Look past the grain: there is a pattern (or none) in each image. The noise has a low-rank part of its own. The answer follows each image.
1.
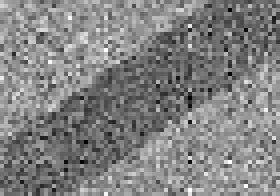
a diagonal band
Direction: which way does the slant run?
bottom left to top right
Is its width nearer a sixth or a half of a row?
a half
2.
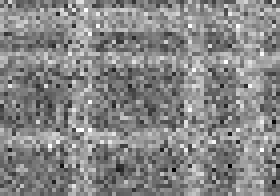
bands of rows crossing bands of columns
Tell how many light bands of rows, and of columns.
3 and 3
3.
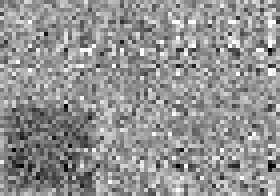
one block
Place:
bottom left
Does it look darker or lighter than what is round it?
darker
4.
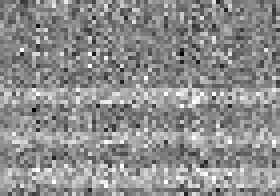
bands of rows
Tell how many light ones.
3
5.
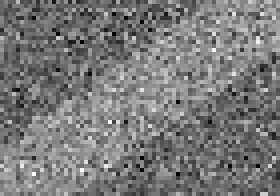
a diagonal band
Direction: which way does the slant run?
bottom left to top right
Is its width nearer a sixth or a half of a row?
a half
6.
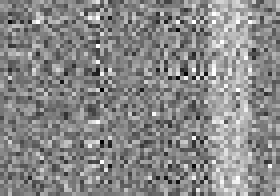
one band of columns
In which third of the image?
right
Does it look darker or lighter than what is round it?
lighter
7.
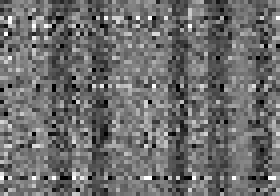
bands of columns
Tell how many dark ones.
5
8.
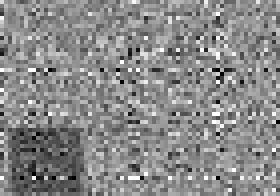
one block
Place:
bottom left
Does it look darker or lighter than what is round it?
darker
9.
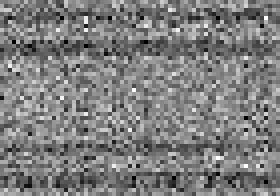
bands of rows
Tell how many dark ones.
4
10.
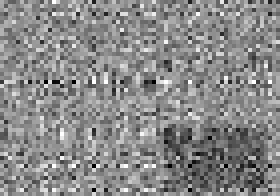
one block
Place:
bottom right
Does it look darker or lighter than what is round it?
darker
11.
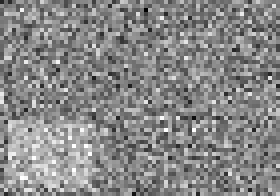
one block
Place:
bottom left
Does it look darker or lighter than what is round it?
lighter
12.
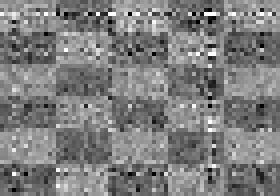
a checkerboard
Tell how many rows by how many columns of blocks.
6 by 5
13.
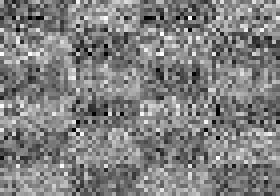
a checkerboard
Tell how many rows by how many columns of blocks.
6 by 4
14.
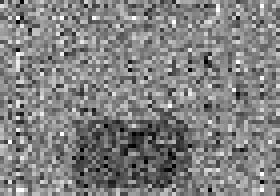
one block
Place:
bottom middle
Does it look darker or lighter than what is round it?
darker
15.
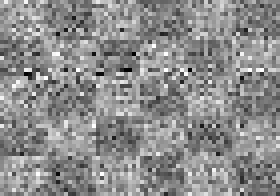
a checkerboard
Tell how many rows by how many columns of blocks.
5 by 6
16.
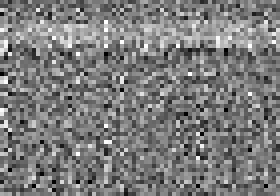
one band of rows
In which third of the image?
top
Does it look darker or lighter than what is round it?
lighter
